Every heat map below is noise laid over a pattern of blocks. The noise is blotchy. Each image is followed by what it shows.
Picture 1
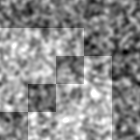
mirrored about the diagonal from the bottom left
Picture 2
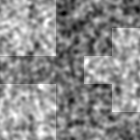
top and bottom mirror each other
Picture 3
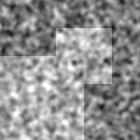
mirrored about the diagonal from the bottom left
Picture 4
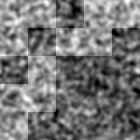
mirrored about the diagonal from the top left
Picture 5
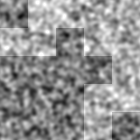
mirrored about the diagonal from the bottom left
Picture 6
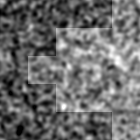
top and bottom mirror each other
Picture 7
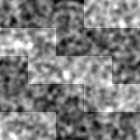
the same after a half turn
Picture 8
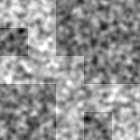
mirrored about the diagonal from the bottom left
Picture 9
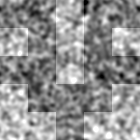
left and right mirror each other
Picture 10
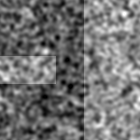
top and bottom mirror each other
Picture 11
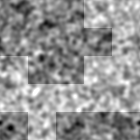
no symmetry
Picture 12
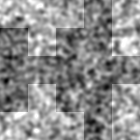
top and bottom mirror each other
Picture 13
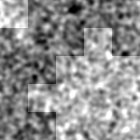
mirrored about the diagonal from the top left
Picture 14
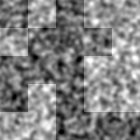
no symmetry
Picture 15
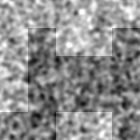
no symmetry
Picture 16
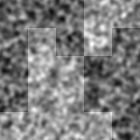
no symmetry
